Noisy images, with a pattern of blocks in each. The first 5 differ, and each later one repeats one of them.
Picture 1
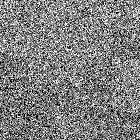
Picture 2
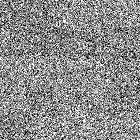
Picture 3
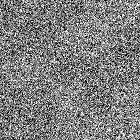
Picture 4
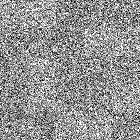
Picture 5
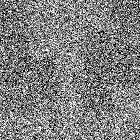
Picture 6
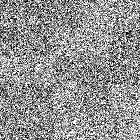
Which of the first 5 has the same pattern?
3
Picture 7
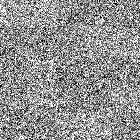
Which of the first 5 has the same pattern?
4
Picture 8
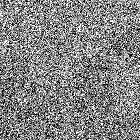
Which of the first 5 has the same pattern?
1
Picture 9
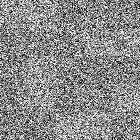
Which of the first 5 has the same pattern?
4
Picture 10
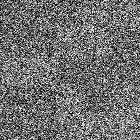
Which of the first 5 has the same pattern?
3
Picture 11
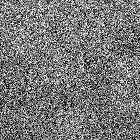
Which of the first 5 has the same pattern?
1
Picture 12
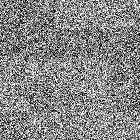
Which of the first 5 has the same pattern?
2
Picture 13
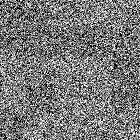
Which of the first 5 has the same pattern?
2
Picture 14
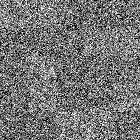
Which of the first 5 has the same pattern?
4
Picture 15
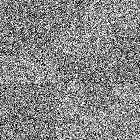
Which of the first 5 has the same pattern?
3
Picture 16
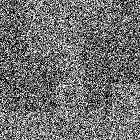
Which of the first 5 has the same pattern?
5
